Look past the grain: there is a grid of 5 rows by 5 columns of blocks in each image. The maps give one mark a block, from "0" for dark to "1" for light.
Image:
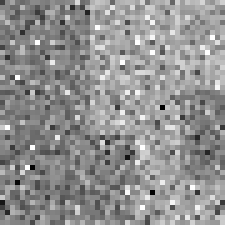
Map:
0 0 1 1 1
0 0 1 1 1
0 0 1 1 0
0 0 0 1 0
0 0 0 1 1
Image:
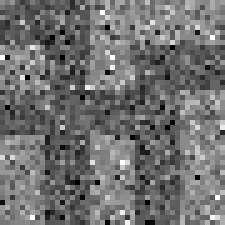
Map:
0 0 1 1 1
1 0 1 0 0
0 0 0 0 1
1 0 1 0 1
1 0 1 0 1
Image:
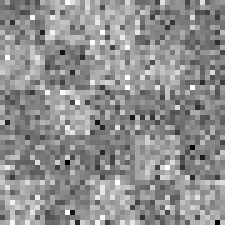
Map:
0 1 1 0 0
1 0 1 1 0
0 1 0 0 0
0 0 0 1 0
1 0 1 0 1
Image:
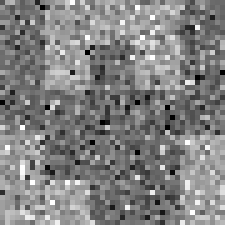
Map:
0 1 1 1 0
0 1 0 1 0
0 0 0 0 0
1 0 0 0 1
1 1 0 0 1
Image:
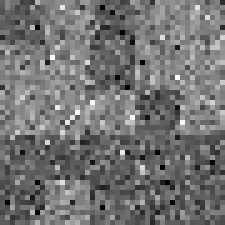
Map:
0 1 0 1 1
1 1 0 1 1
1 1 1 0 1
0 0 0 0 0
0 1 0 0 0
